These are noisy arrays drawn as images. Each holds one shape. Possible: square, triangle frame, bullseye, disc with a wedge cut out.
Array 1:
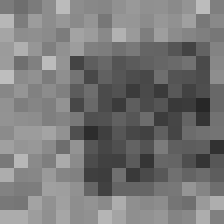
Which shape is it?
square
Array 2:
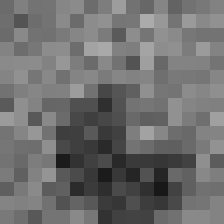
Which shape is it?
disc with a wedge cut out
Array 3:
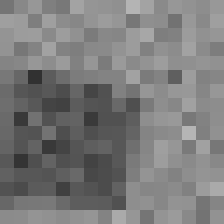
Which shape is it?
square
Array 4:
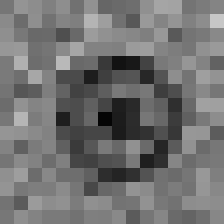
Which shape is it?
bullseye
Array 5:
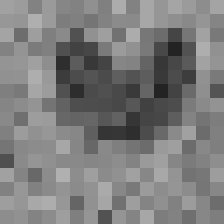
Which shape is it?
disc with a wedge cut out
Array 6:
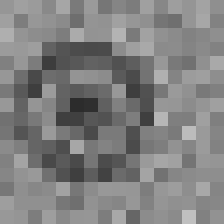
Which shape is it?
bullseye
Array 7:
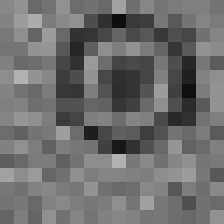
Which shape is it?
bullseye
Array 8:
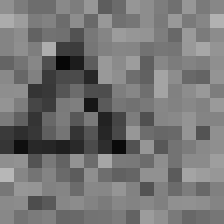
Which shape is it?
triangle frame
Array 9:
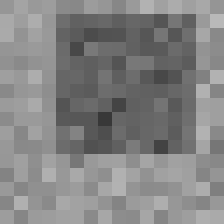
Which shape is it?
square
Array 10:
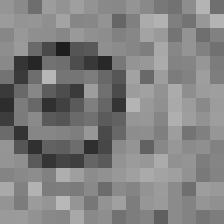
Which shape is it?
bullseye
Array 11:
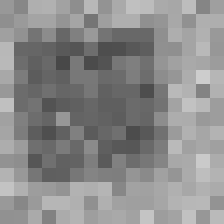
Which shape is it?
square
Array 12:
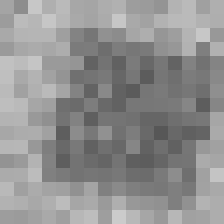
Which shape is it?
square
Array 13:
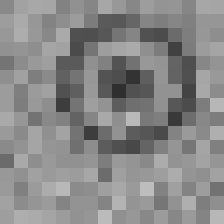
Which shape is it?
bullseye
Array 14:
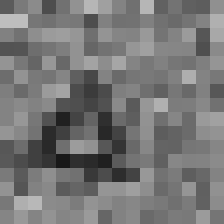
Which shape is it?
triangle frame
